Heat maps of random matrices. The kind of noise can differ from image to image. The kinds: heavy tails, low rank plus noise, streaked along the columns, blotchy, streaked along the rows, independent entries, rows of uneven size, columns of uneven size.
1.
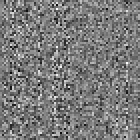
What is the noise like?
columns of uneven size
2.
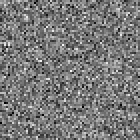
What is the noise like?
independent entries
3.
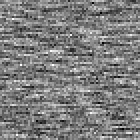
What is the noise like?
streaked along the rows
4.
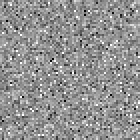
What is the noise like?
heavy tails
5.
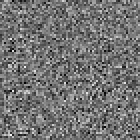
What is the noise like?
low rank plus noise
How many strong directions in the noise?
three or four
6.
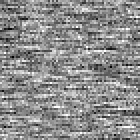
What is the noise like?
streaked along the rows
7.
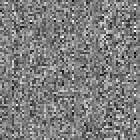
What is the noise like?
columns of uneven size
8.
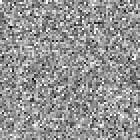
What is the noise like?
independent entries
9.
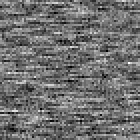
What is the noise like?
streaked along the rows
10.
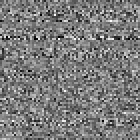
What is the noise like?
rows of uneven size
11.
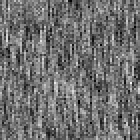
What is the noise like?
streaked along the columns
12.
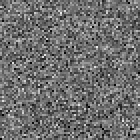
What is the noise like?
independent entries
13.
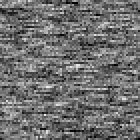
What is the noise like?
streaked along the rows
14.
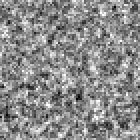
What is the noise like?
blotchy
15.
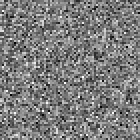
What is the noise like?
independent entries
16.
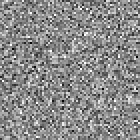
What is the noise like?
low rank plus noise
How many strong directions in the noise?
one
